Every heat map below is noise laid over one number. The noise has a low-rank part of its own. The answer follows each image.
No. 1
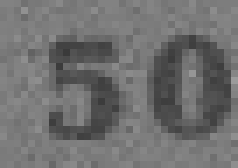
50
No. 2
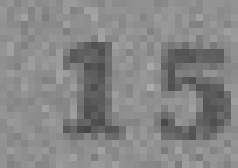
15
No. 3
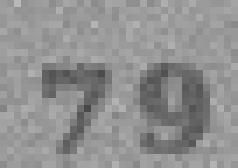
79
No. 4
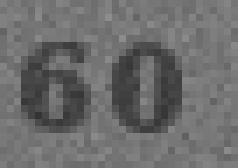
60
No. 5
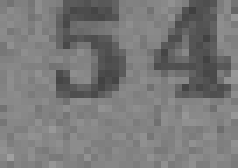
54
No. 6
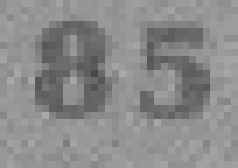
85
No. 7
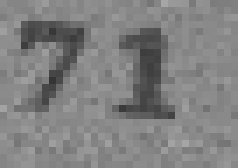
71
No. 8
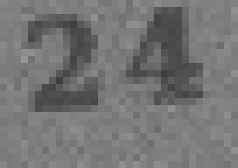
24
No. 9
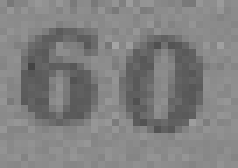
60
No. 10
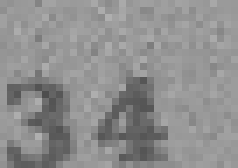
34
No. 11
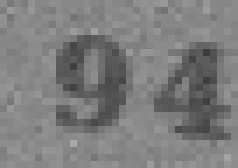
94
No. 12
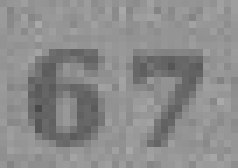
67
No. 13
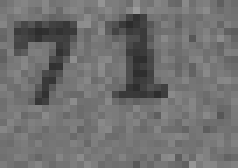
71
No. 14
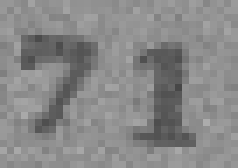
71
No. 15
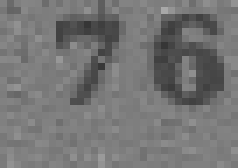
76
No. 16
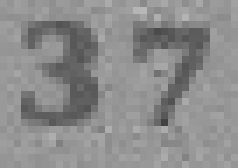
37
